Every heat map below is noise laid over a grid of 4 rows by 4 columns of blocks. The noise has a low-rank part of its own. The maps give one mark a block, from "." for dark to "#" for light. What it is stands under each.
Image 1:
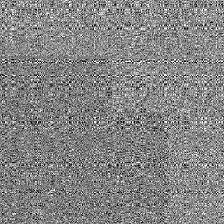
# # # #
. . # #
. . . #
. . . #
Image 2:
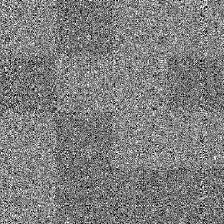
# . # #
. # # .
# . # #
# . . .
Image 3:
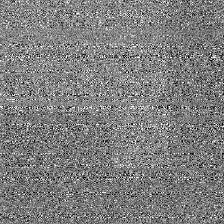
# # # .
# # # .
. . # .
. . . .
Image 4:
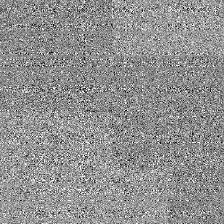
. . # #
. . . .
# # . .
# # # .
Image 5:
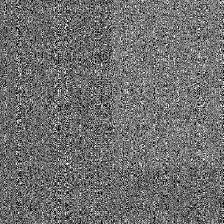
. . # #
. . # #
. . # #
. . . .
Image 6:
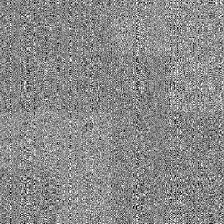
. . # #
. . . #
# # . .
. # . .
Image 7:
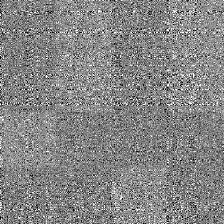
. # . #
. # . #
# . . .
. . # .
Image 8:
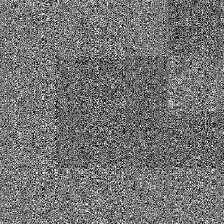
# # # .
# . . #
# . . .
# # # #
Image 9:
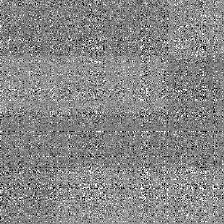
. . . #
# # # .
. . . .
. # # #
